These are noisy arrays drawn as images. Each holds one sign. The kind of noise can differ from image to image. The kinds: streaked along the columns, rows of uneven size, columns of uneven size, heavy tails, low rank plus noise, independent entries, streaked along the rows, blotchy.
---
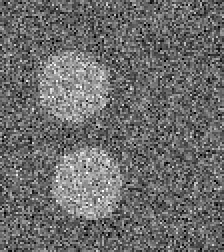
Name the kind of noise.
independent entries
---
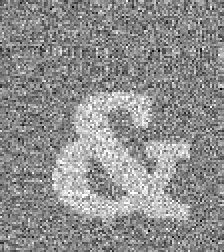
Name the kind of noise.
low rank plus noise
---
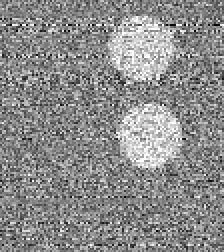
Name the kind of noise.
rows of uneven size
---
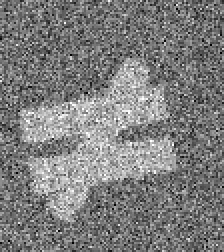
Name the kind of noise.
independent entries
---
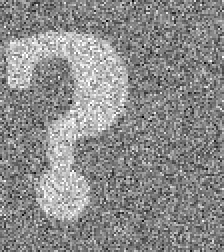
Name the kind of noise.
independent entries
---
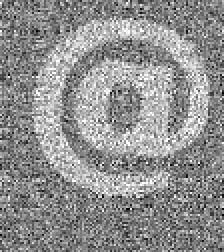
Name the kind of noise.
low rank plus noise
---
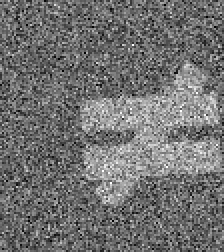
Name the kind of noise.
independent entries
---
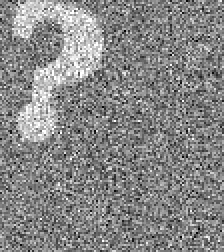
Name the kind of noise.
low rank plus noise
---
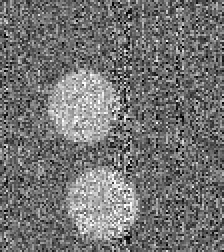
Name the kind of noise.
columns of uneven size
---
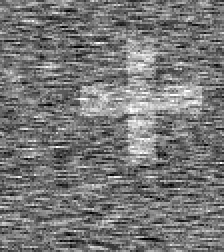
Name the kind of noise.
streaked along the rows
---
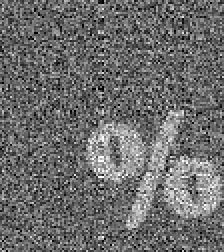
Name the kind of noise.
low rank plus noise
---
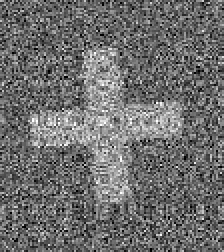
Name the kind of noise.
low rank plus noise
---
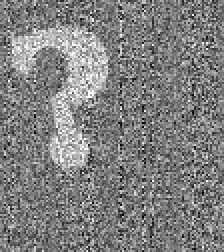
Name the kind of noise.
columns of uneven size
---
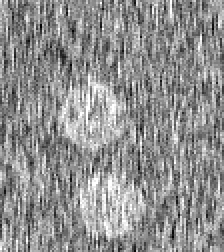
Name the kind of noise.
streaked along the columns
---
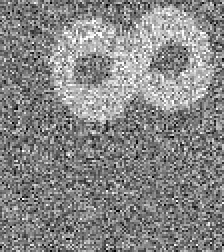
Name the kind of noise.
low rank plus noise
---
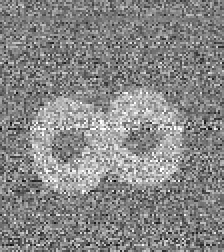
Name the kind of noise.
rows of uneven size
